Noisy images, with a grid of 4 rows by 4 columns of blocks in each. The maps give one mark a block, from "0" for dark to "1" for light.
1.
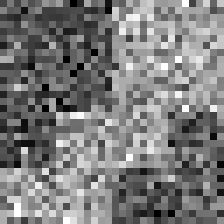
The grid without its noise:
0 0 1 1
0 0 1 1
0 1 1 0
1 1 0 0
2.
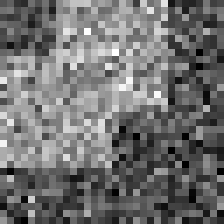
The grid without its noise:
0 1 1 0
1 1 1 0
1 1 0 0
0 0 0 0
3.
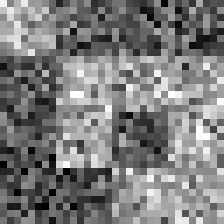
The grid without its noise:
1 0 0 0
0 1 1 1
0 1 0 1
0 0 1 1
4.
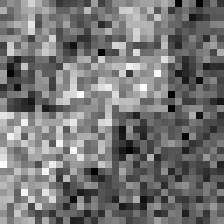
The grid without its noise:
1 0 1 0
0 1 1 0
1 1 0 0
1 0 0 0
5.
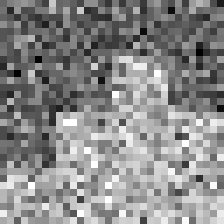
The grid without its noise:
0 0 0 0
0 0 1 0
0 1 1 1
1 1 1 1
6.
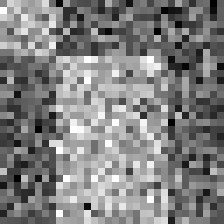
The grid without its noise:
1 0 0 0
0 1 1 0
0 1 1 0
0 1 1 0
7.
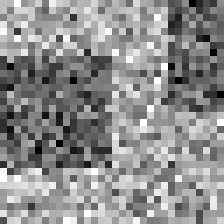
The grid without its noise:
1 1 1 0
0 0 1 0
0 0 1 1
1 1 1 1
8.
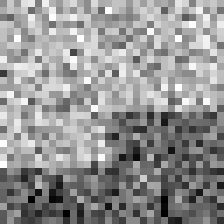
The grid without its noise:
1 1 1 1
1 1 1 1
1 1 0 0
0 0 0 0
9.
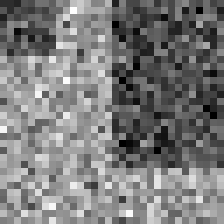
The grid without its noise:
0 1 0 0
1 1 0 0
1 1 0 0
1 1 1 1
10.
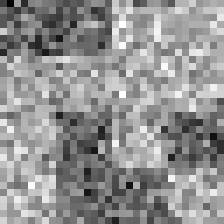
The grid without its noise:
0 0 1 1
1 1 1 1
1 0 1 0
1 0 0 1
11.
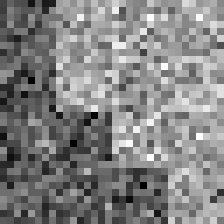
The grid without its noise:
0 1 1 1
0 1 1 1
0 0 1 1
0 0 0 1
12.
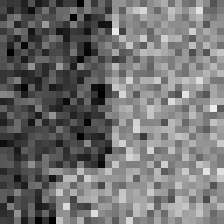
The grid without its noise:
0 0 1 1
0 0 1 1
0 0 1 1
0 1 1 1
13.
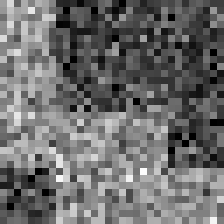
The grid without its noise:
1 0 0 0
1 0 0 0
1 1 1 0
0 1 1 1
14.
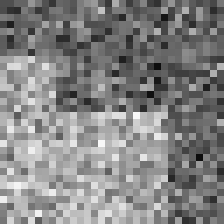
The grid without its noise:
0 0 0 0
1 0 0 0
1 1 1 0
1 1 1 0
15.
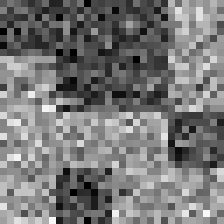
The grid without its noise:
0 0 0 1
1 0 0 1
1 1 1 0
1 0 1 1
